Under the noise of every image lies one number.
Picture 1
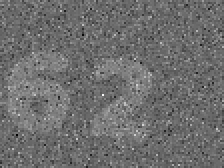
62
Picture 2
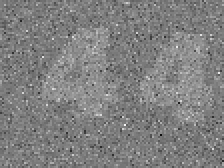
44
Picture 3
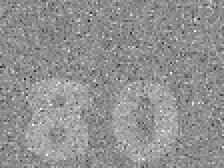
80
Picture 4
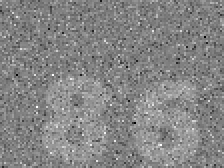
86
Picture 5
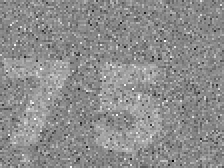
75
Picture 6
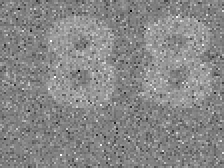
88
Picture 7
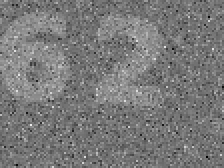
62
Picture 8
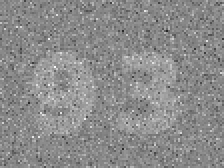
93
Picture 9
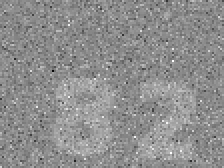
82
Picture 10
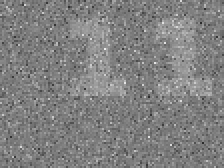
11
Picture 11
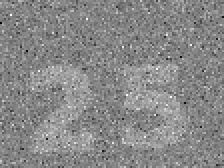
25
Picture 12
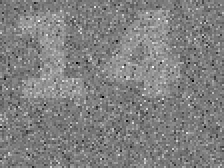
14
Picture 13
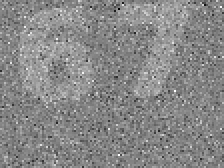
67
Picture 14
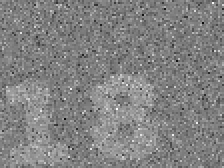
18
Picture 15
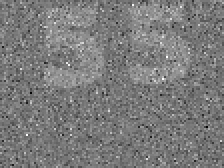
55
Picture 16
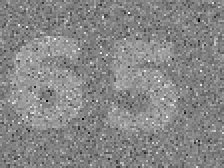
65
